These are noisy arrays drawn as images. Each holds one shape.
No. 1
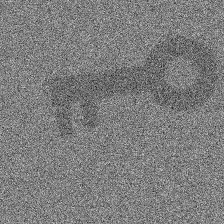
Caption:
dark key
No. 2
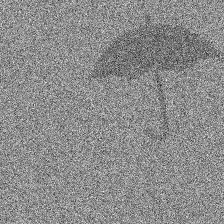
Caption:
dark umbrella
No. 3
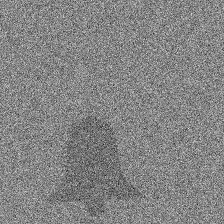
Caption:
dark bell
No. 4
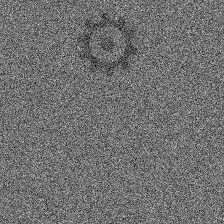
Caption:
dark gear, top middle
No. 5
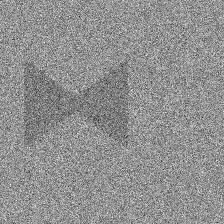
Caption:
dark bow tie
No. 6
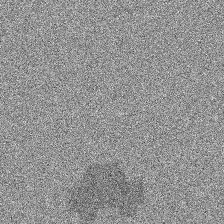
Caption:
dark car, bottom middle
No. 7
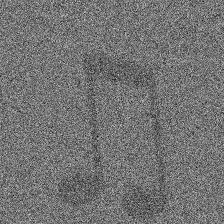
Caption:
dark pair of musical notes
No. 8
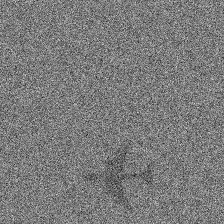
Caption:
dark airplane, bottom middle
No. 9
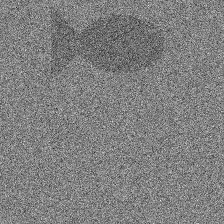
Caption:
dark fish
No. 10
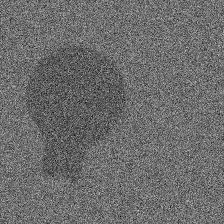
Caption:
dark light bulb
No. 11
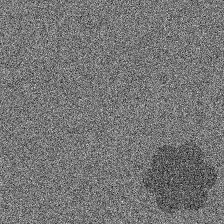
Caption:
dark flower, bottom right
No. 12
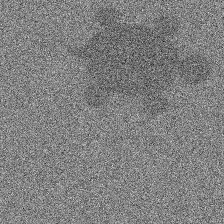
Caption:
dark turtle
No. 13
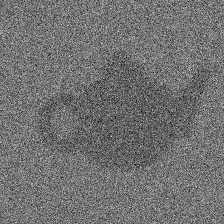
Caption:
dark teapot
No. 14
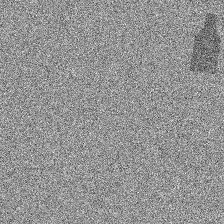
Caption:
dark bottle, top right
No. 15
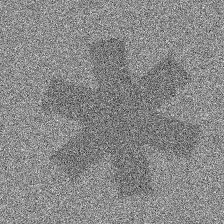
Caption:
dark asterisk
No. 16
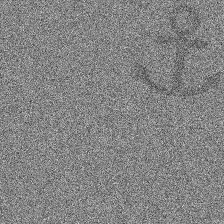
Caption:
dark anchor, top right
